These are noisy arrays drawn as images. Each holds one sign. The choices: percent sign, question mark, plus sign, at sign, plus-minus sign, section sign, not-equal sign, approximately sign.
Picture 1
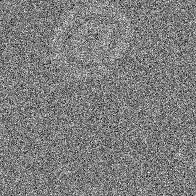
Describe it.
light at sign, top middle
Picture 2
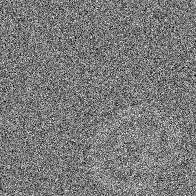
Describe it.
light at sign
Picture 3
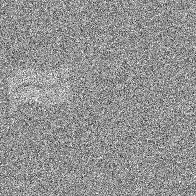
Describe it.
light approximately sign, middle left
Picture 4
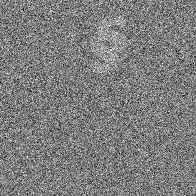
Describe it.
light section sign, top middle
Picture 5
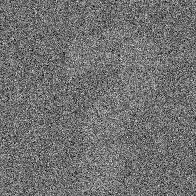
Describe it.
light question mark
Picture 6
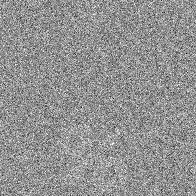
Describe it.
light percent sign, bottom middle
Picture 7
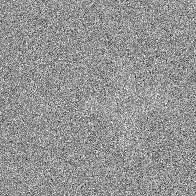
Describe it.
light plus sign
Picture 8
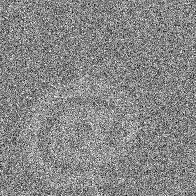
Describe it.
light at sign
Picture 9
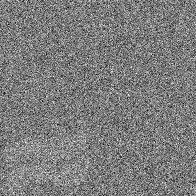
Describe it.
light approximately sign, bottom left
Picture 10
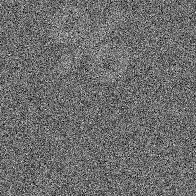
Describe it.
light percent sign, top middle
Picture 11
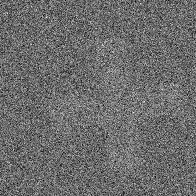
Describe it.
light plus sign
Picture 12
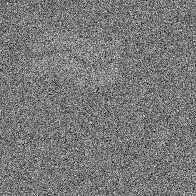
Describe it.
light approximately sign
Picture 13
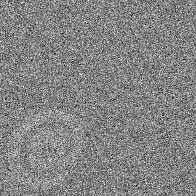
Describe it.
light at sign, bottom left
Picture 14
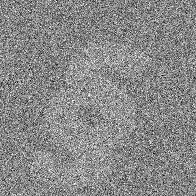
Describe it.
light section sign
